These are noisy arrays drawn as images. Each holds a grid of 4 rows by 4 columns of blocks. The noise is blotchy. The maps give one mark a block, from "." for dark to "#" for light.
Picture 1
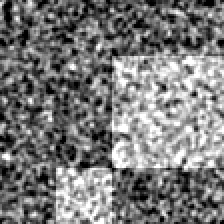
....
..##
..##
.#..
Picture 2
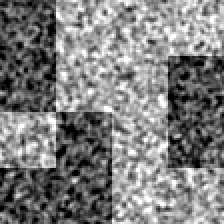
.###
.##.
#.#.
..##
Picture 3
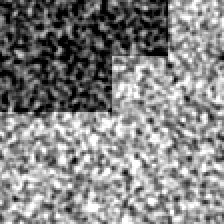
...#
..##
####
####
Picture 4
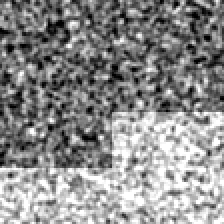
....
....
..##
####
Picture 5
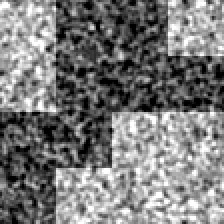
#..#
#...
..##
.###
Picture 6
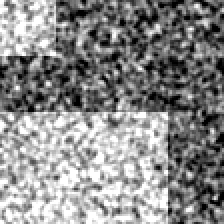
#...
....
###.
###.
